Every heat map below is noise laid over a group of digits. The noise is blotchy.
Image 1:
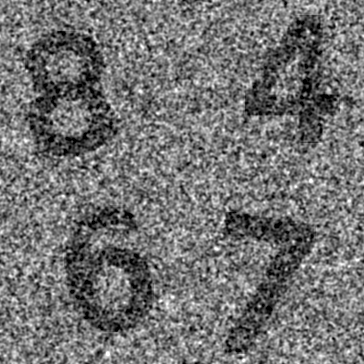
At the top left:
8
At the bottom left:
6
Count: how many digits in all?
4
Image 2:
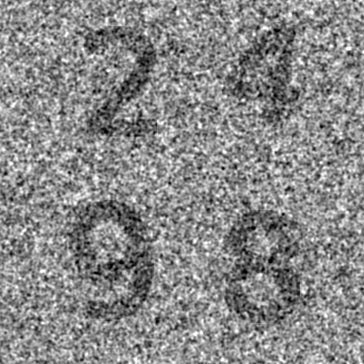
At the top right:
4
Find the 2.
top left
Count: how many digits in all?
4
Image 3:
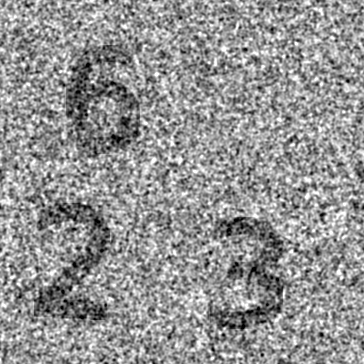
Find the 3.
bottom right
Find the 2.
bottom left
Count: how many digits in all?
3
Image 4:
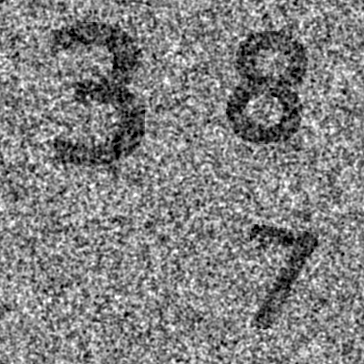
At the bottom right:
7
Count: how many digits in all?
3
